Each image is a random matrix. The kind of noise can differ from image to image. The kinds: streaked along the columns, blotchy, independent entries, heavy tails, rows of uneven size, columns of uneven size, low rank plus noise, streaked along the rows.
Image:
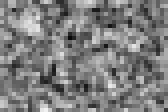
blotchy
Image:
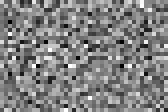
low rank plus noise
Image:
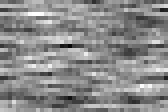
streaked along the rows
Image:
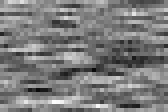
streaked along the rows
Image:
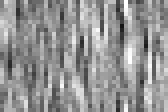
streaked along the columns
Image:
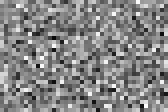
independent entries
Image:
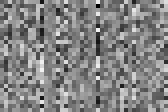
columns of uneven size
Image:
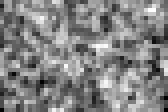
blotchy
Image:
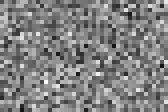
independent entries
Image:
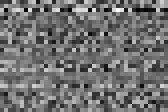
rows of uneven size
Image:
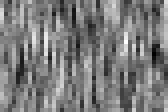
streaked along the columns
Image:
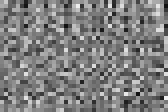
low rank plus noise
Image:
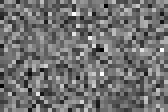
independent entries
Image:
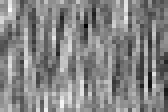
streaked along the columns
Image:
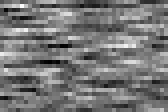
streaked along the rows
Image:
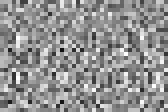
low rank plus noise
